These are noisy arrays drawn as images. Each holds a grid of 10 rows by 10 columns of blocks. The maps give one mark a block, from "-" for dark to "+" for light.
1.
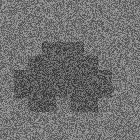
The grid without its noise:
++++++++++
++++++++++
++++++++++
+++---++++
++-----+++
+-------++
+-------++
++--+--+++
++++++++++
++++++++++
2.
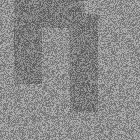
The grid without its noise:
+-----++++
+------+++
+--++--+++
+--++--+++
+--++--+++
+--++--+++
+++++--+++
+++++--+++
++++++++++
++++++++++
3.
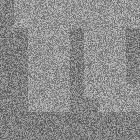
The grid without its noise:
-+++++++++
-+++++++++
--+++-+++-
--+++-+++-
--+++-+++-
--+++-+++-
--+++-++++
--+++--+++
----------
----------
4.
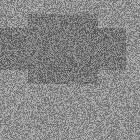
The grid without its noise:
++++++++++
++-----+++
---------+
---------+
---------+
++-----+++
++++++++++
++++++++++
++++++++++
++++++++++
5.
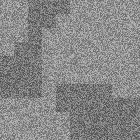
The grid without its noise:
++---+++++
++--++++++
++-+++++++
+--+++++++
---+++++++
---+++++++
---+----++
++++------
+++++-----
+++++-----
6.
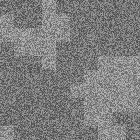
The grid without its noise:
---+------
+--++-----
+++++-----
-+++------
---+---+++
------++++
-----+++++
------++++
------++--
+------++-
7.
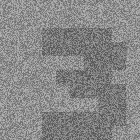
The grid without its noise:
++++++++++
++++++++++
+++-----++
+++------+
++++++---+
++++----++
+++++----+
+++++++--+
+++------+
+++-----++
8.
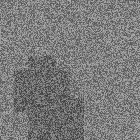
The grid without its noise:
++++++++++
++++++++++
++++++++++
++++++++++
++--++++++
+----+++++
+----+++++
+-----++++
++----++++
++----++++
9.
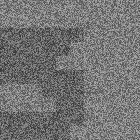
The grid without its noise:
++++++++++
++++++++++
------++++
-----+++++
----++++++
------++++
+++---++++
++++--++++
------++++
-----+++++
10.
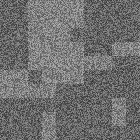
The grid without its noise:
--++++----
--++++----
--+++-----
--++++--++
--++++++--
++-+++----
++++------
--------+-
---+----+-
---+------
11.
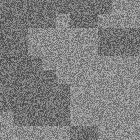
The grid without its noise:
--------++
----+--+++
--+++++---
--+++++---
---+++++++
----++++++
-----+++++
-----+++++
+----+++++
+++++--+++
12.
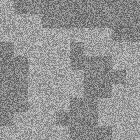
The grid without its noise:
+---------
+++-------
++++++++--
-++++-++++
--+++---++
--++++---+
--++++--++
--+++--+++
-+++---+++
+++++---++
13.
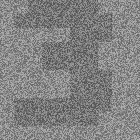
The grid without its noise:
++-----+++
+-------++
+++++---++
+++----+++
+++----+++
+++++---++
+++++---++
+-------++
+------+++
++++++++++
